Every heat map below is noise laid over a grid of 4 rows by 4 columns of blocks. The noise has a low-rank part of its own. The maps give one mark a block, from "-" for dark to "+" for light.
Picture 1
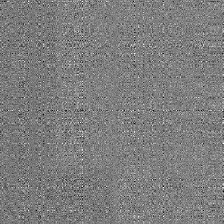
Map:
-+++
-+++
-+++
--++
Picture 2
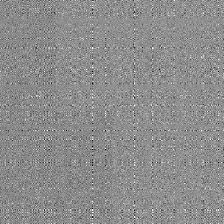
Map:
-+++
-+++
--++
--++
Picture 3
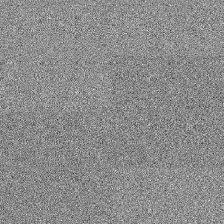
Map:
++++
++--
----
--++
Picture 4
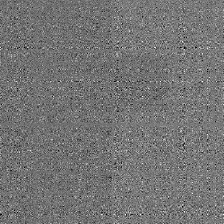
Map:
--++
---+
--++
--++
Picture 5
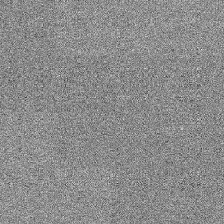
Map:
-+++
----
+---
++--
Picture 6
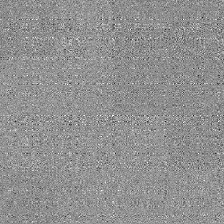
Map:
-+--
++--
+++-
-+++
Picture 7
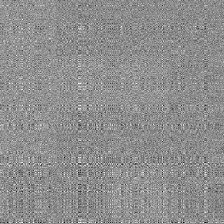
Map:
+---
+++-
+---
--+-
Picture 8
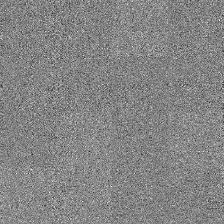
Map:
--+-
----
-+-+
++--
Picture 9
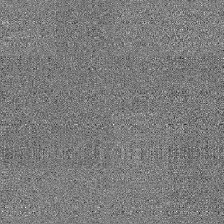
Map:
+-++
----
--+-
+++-
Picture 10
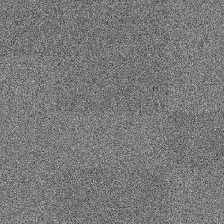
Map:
---+
+--+
+++-
+--+
